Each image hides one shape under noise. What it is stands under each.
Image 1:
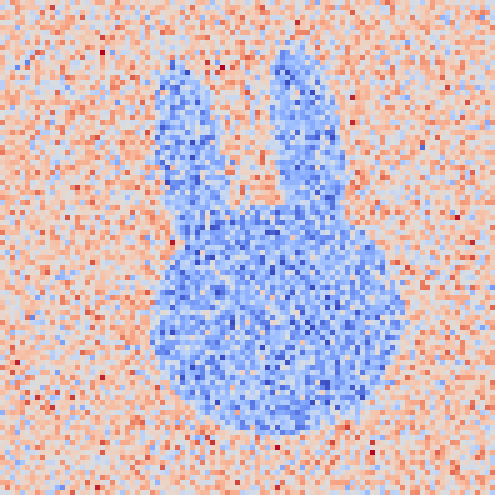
rabbit's head
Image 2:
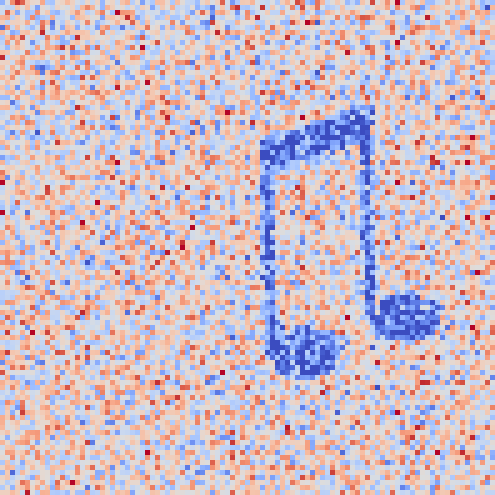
pair of musical notes
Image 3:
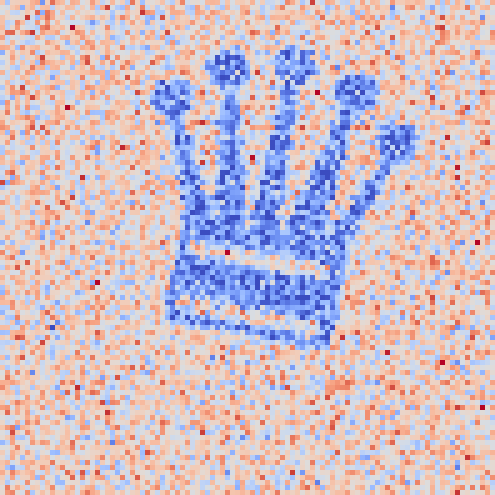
chess queen
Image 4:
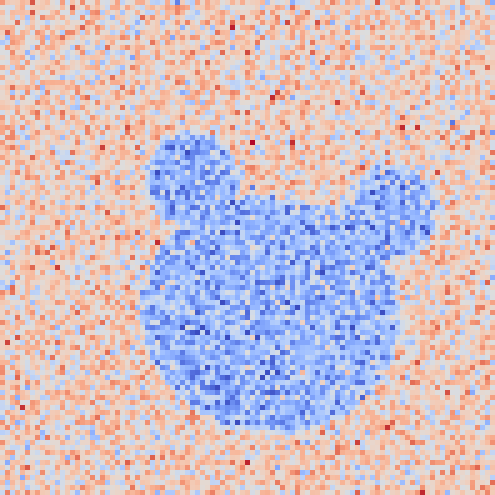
bear's head
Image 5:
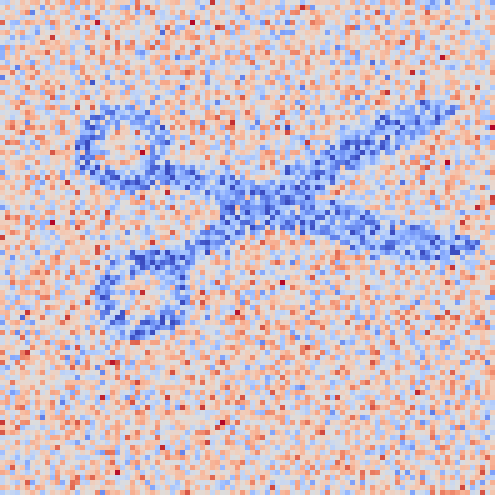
pair of scissors
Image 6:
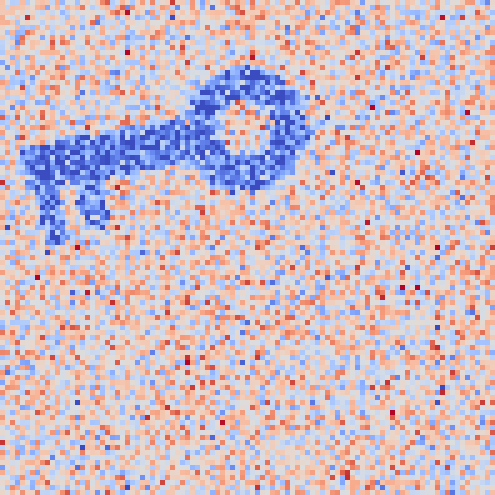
key
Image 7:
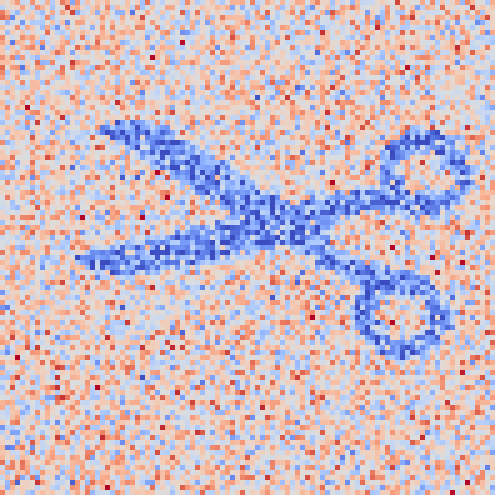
pair of scissors
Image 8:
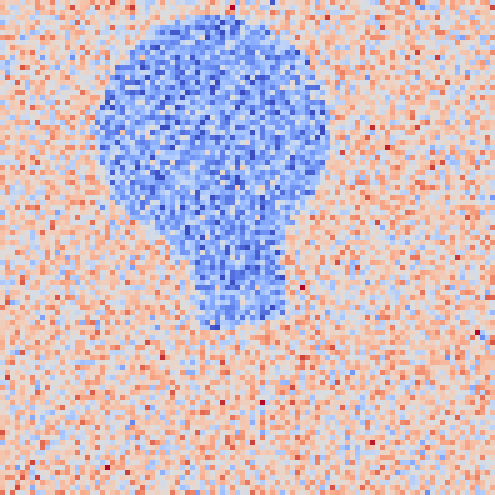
light bulb
